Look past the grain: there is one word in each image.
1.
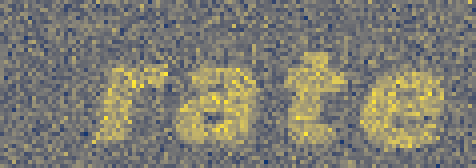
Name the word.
rate
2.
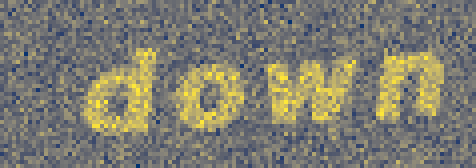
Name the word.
down
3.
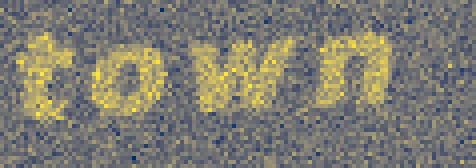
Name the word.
town
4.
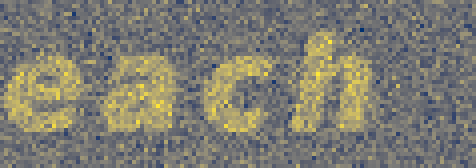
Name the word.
each
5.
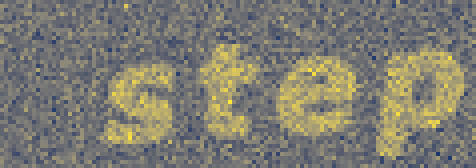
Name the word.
step
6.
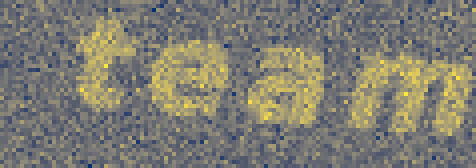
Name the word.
team
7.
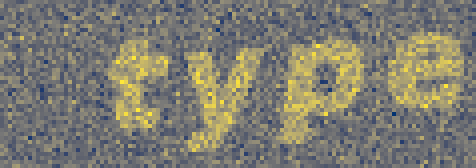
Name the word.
type
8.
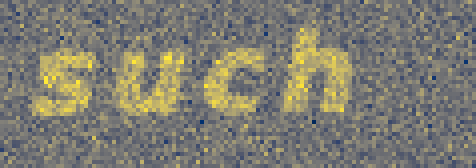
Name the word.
such
